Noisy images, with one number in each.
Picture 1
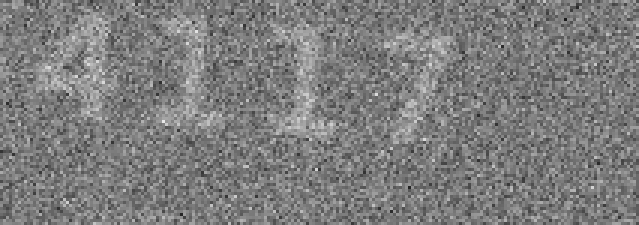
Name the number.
4117
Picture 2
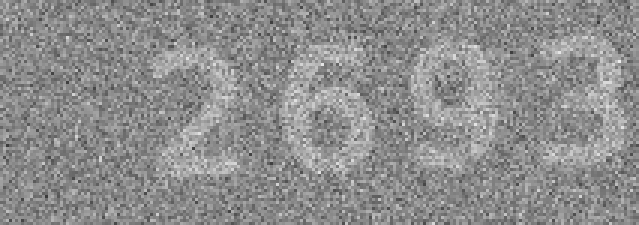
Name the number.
2693
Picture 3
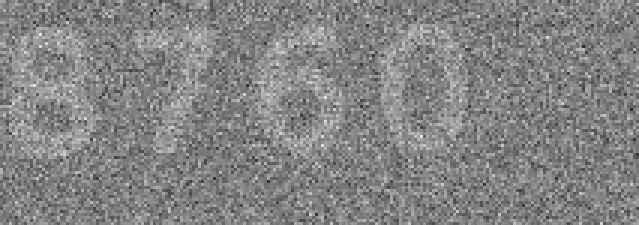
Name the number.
8760
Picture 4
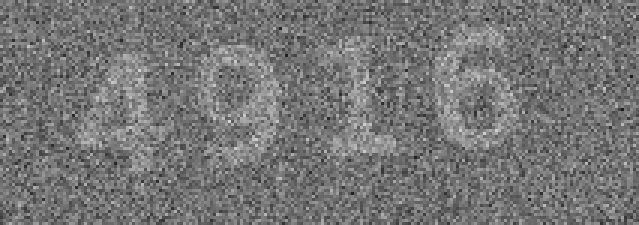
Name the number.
4916
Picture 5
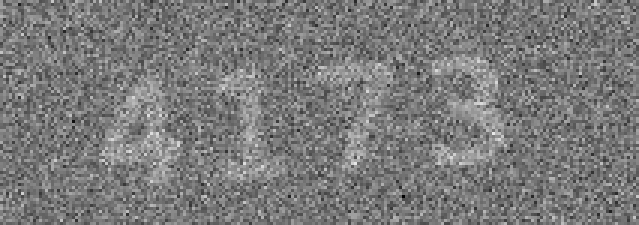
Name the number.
4173
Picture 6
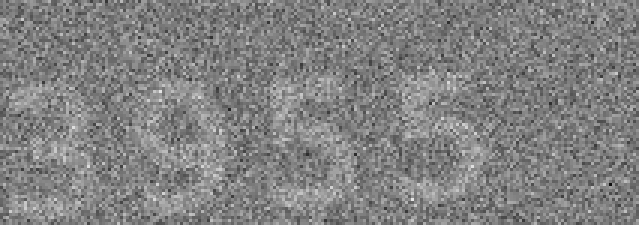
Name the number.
3955
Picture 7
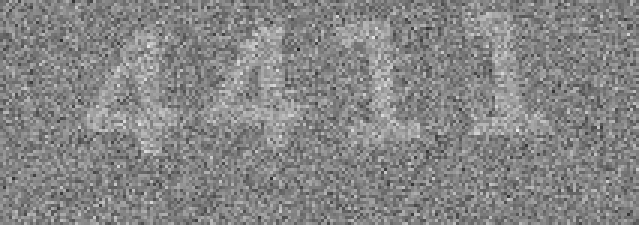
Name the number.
4411
